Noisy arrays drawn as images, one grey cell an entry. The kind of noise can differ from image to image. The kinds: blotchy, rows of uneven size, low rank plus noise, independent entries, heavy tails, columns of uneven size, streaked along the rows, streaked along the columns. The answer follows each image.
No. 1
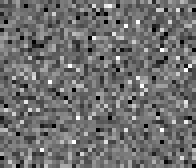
heavy tails
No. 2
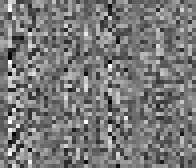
columns of uneven size
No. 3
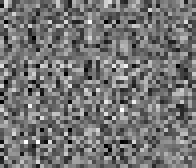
low rank plus noise
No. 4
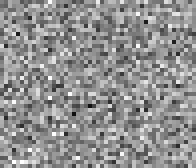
independent entries
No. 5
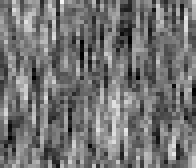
streaked along the columns
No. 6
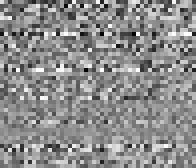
rows of uneven size
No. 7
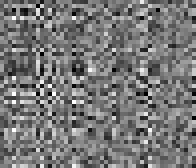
low rank plus noise
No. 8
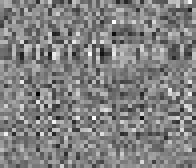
low rank plus noise
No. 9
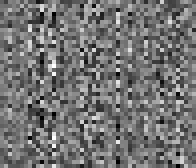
columns of uneven size
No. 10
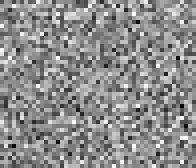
independent entries
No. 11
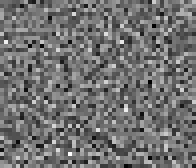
independent entries
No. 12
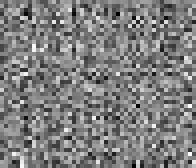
low rank plus noise
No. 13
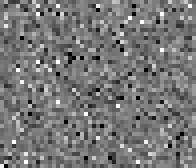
heavy tails
